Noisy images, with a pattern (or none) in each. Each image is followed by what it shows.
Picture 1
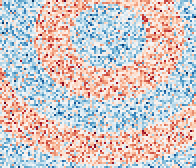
rings round one point
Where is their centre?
top middle
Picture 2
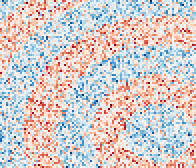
rings round one point
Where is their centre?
bottom right
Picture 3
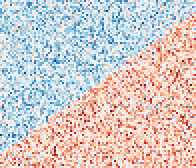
a sharp edge
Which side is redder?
bottom right
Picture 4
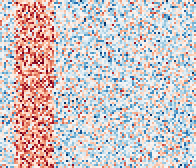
one vertical stripe
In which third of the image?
left
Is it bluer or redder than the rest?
redder
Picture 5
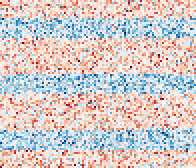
horizontal stripes
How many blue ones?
3
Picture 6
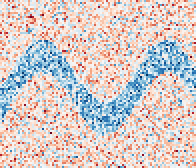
a wavy band
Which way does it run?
left to right
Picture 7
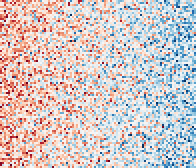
a smooth slope
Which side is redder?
left
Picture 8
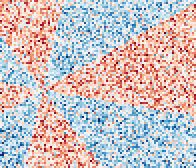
spokes from one point
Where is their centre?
middle left
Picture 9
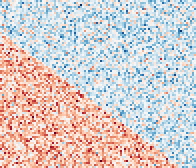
a sharp edge
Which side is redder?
bottom left
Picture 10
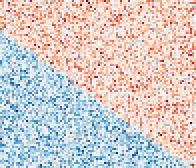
a sharp edge
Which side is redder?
top right
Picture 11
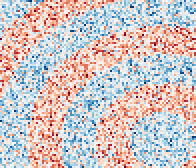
rings round one point
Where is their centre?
bottom right
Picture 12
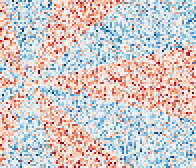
spokes from one point
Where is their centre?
middle left
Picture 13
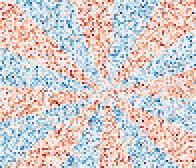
spokes from one point
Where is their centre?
centre
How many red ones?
8
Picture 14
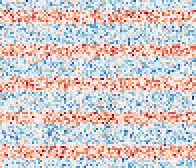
horizontal stripes
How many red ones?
5
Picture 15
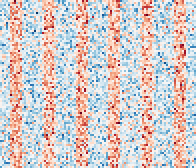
vertical stripes
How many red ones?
6
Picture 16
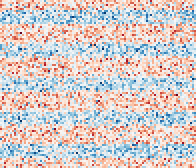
horizontal stripes
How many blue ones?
5
